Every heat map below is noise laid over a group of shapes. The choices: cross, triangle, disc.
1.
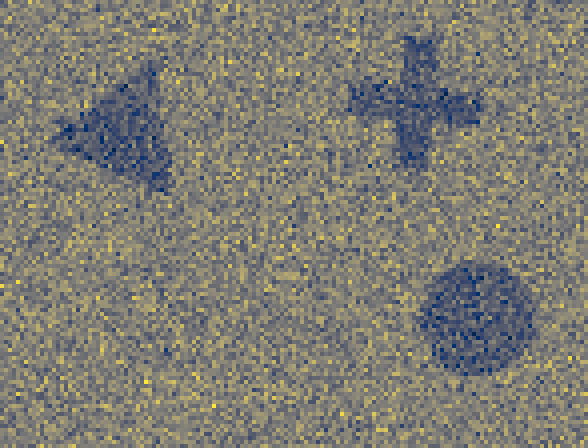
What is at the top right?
cross
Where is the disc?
bottom right
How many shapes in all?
3
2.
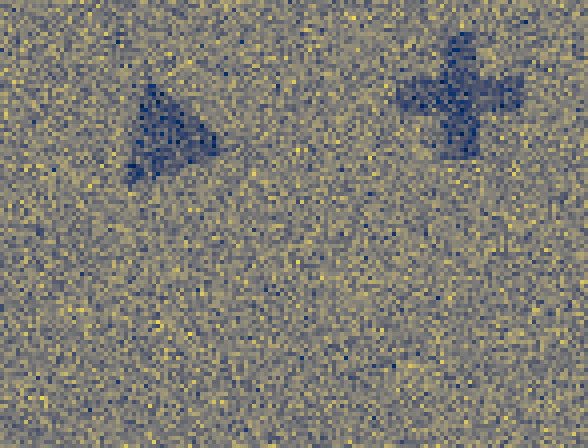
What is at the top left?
triangle
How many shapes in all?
2
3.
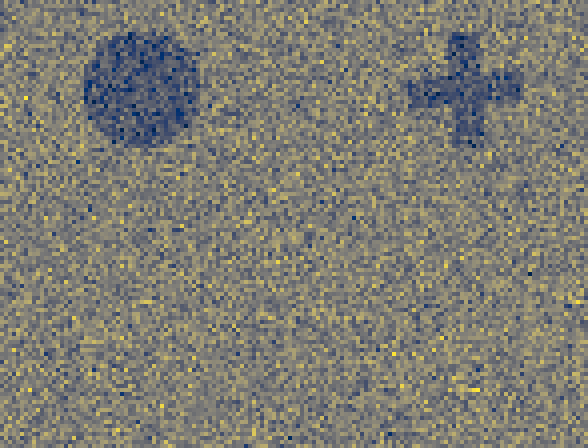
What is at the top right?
cross
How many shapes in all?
2
